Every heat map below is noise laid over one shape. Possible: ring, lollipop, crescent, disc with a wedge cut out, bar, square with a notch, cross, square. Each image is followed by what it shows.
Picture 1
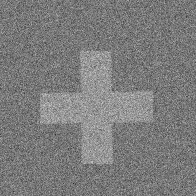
light cross
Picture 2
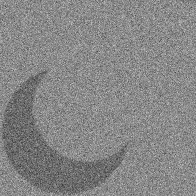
dark crescent
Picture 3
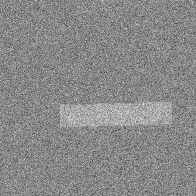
light bar
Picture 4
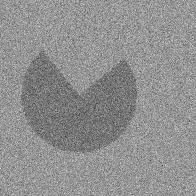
dark disc with a wedge cut out
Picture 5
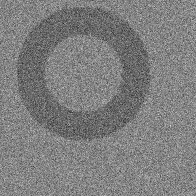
dark ring
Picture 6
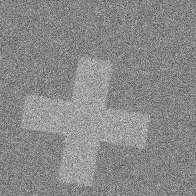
light cross
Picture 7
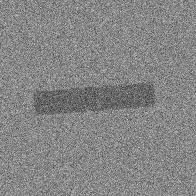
dark bar
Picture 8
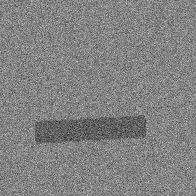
dark bar
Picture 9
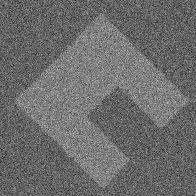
light square with a notch
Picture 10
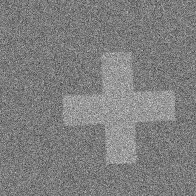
light cross
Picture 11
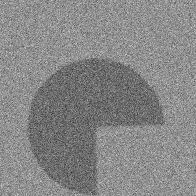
dark disc with a wedge cut out
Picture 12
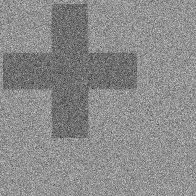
dark cross
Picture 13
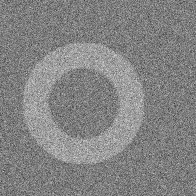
light ring
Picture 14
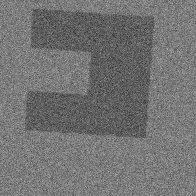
dark square with a notch
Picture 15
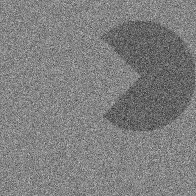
dark disc with a wedge cut out
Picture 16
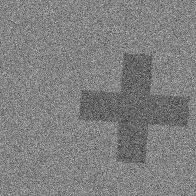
dark cross
